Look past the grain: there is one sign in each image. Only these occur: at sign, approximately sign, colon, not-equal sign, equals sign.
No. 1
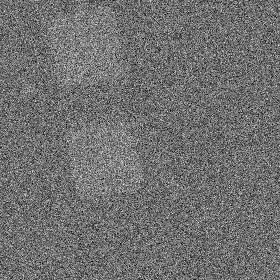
colon
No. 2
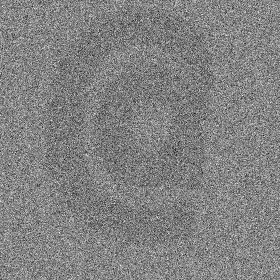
at sign
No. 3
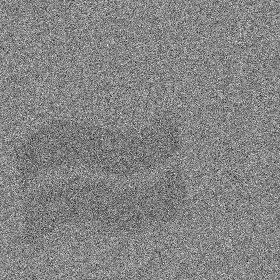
approximately sign
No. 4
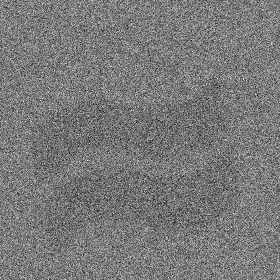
approximately sign
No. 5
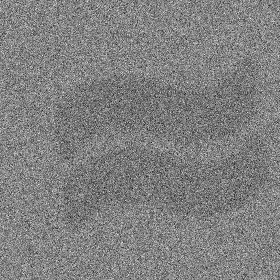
approximately sign
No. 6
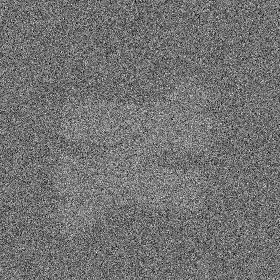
not-equal sign
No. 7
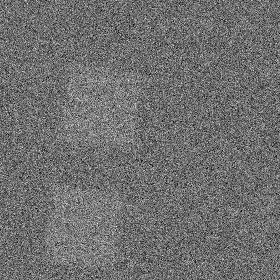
colon
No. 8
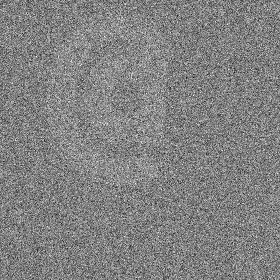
at sign
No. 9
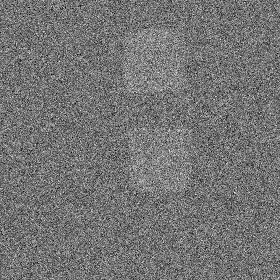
colon
